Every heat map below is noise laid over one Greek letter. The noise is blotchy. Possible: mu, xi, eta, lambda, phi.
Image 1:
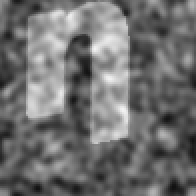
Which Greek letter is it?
eta
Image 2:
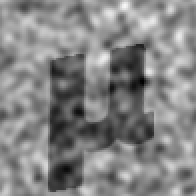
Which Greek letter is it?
mu
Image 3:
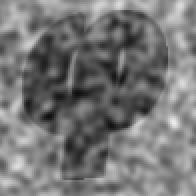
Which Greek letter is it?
phi
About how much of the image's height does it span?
nearly all
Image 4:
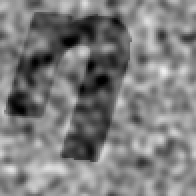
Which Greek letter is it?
eta
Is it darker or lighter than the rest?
darker
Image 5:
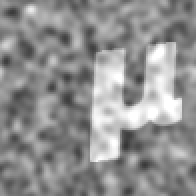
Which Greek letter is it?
mu
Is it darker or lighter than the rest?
lighter
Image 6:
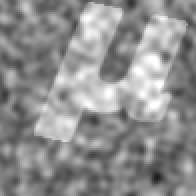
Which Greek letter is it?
mu
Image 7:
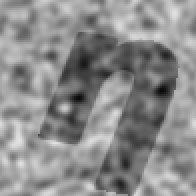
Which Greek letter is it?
eta
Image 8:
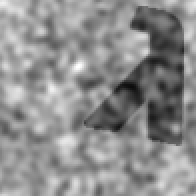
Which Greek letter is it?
lambda
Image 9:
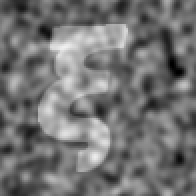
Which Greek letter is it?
xi
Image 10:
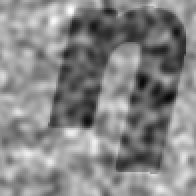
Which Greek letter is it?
eta
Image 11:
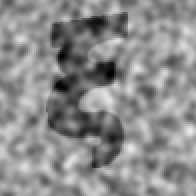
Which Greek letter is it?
xi
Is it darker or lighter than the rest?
darker
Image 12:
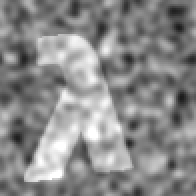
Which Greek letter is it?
lambda
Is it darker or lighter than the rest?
lighter
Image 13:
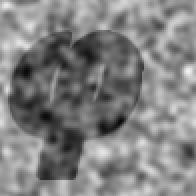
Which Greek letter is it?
phi
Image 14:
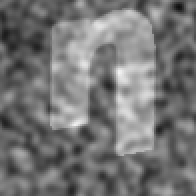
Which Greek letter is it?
eta
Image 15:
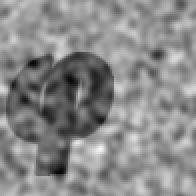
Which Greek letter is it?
phi
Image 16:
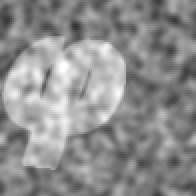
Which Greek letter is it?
phi
